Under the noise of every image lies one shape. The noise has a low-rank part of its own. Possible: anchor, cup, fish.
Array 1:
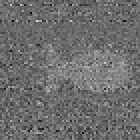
fish
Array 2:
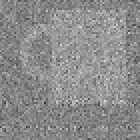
cup
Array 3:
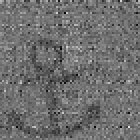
anchor
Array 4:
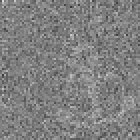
anchor
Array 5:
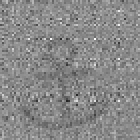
anchor
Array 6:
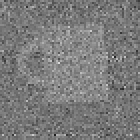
cup
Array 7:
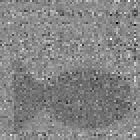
fish
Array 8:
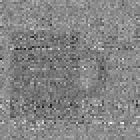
cup
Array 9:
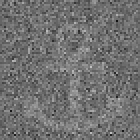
anchor
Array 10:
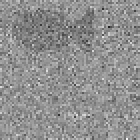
fish
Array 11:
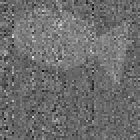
fish
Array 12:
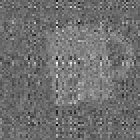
cup
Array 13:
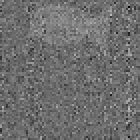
fish
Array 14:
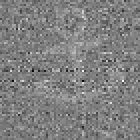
anchor
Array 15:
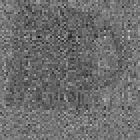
cup
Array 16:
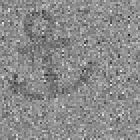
anchor
